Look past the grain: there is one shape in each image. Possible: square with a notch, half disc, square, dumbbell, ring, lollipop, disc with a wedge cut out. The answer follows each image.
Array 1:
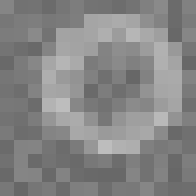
ring
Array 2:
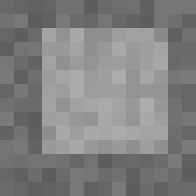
square
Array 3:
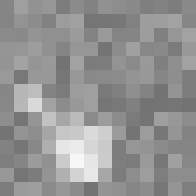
lollipop
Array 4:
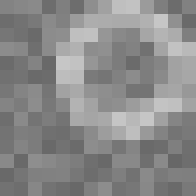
ring
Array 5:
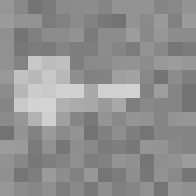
lollipop
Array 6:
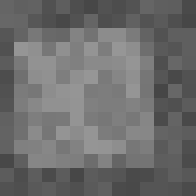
square
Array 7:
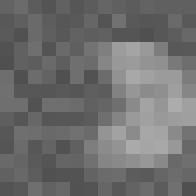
disc with a wedge cut out
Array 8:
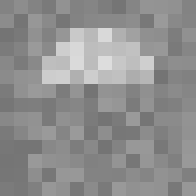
half disc
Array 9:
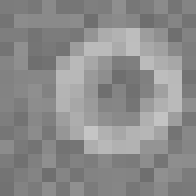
ring
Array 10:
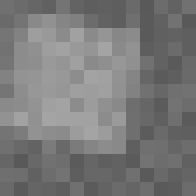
square
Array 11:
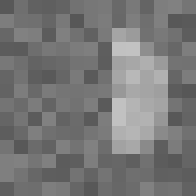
half disc
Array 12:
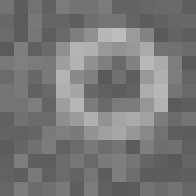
ring
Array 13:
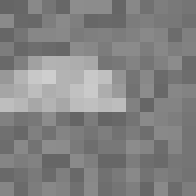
half disc
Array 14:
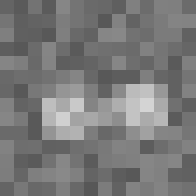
dumbbell
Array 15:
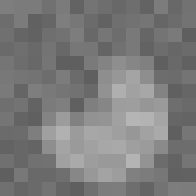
disc with a wedge cut out
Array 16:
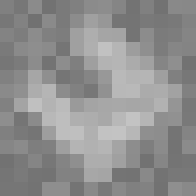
square with a notch
